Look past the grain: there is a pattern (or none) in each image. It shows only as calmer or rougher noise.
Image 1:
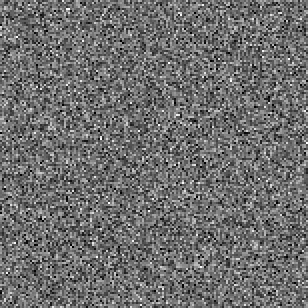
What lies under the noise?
only noise
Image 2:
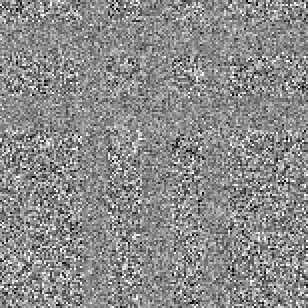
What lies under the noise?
bands of rows crossing bands of columns
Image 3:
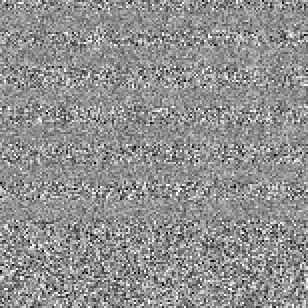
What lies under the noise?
bands of rows
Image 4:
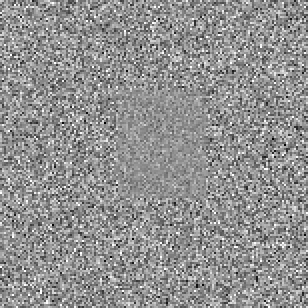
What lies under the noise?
one block
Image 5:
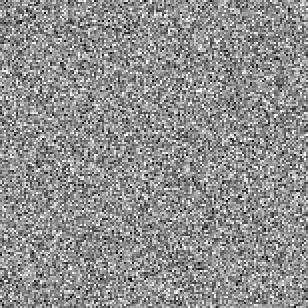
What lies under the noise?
only noise
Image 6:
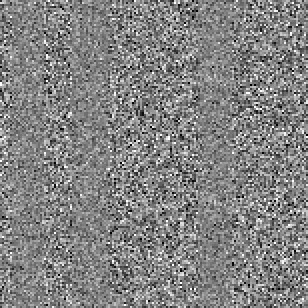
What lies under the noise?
bands of columns
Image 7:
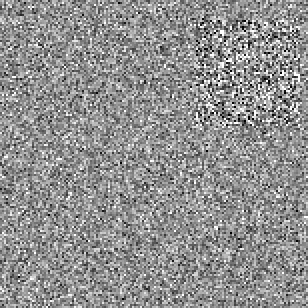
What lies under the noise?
one block
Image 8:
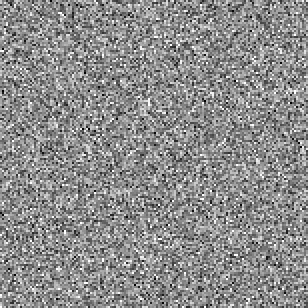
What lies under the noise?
only noise
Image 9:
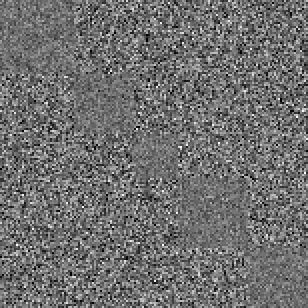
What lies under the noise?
blocks along the diagonal
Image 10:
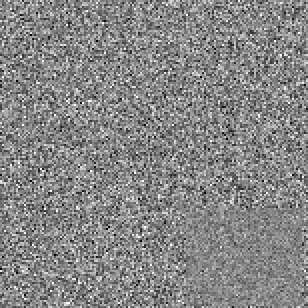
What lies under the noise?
one block
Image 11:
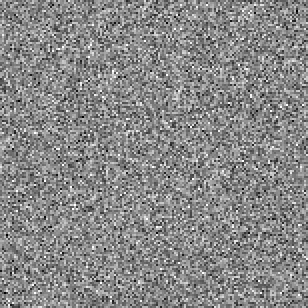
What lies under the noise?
only noise
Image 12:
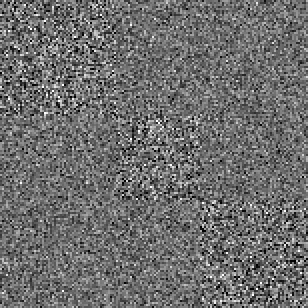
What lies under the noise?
blocks along the diagonal
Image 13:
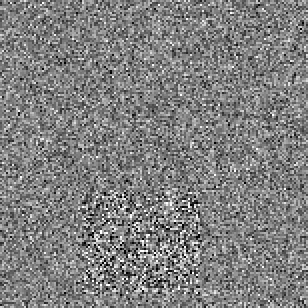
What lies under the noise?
one block
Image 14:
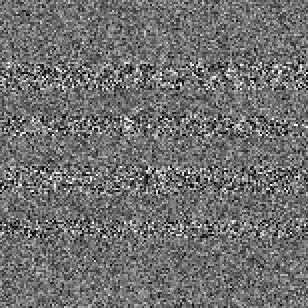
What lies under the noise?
bands of rows
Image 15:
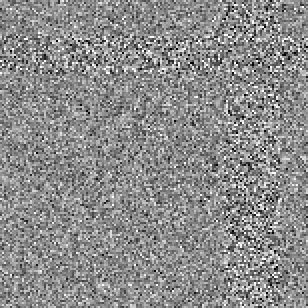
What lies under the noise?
bands of rows crossing bands of columns
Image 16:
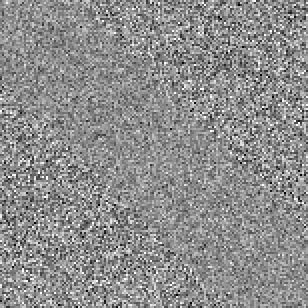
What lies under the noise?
a diagonal band
